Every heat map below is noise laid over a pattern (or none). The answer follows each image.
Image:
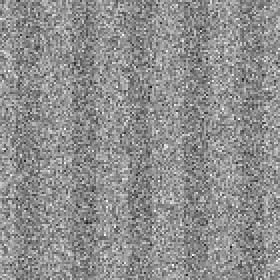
vertical stripes
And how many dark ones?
5
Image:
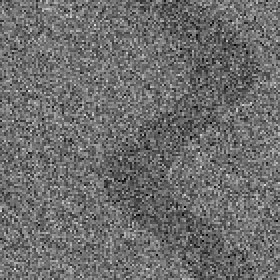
a wavy band
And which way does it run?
top to bottom
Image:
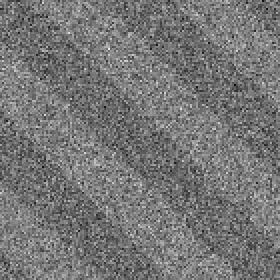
diagonal stripes
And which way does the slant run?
top left to bottom right
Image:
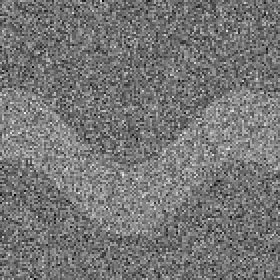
a wavy band
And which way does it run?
left to right
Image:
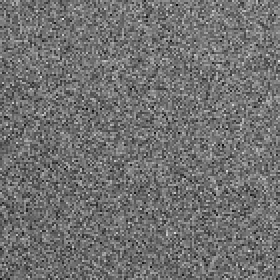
a smooth slope
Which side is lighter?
top right
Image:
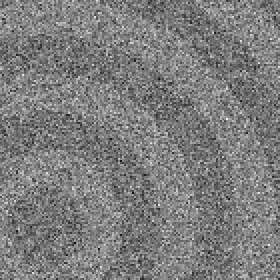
rings round one point
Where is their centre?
bottom left
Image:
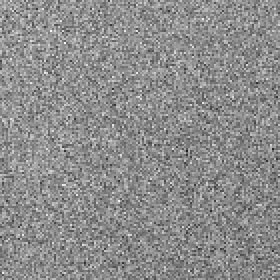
a smooth slope
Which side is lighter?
top left
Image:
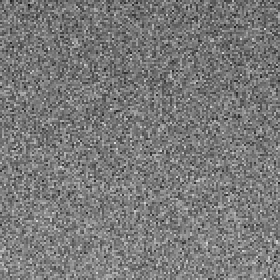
a smooth slope
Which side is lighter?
bottom
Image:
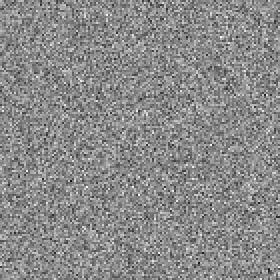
only noise
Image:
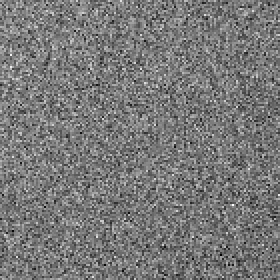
a smooth slope
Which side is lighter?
top left
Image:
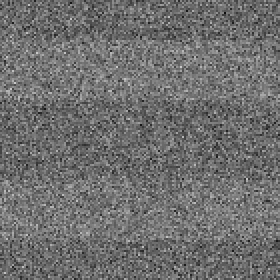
horizontal stripes
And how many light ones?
2
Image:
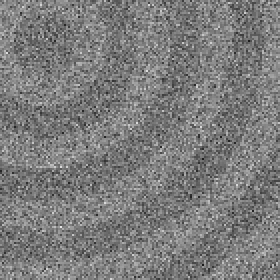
rings round one point
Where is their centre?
top left
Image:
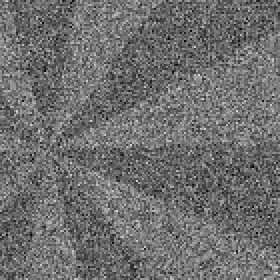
spokes from one point
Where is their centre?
middle left
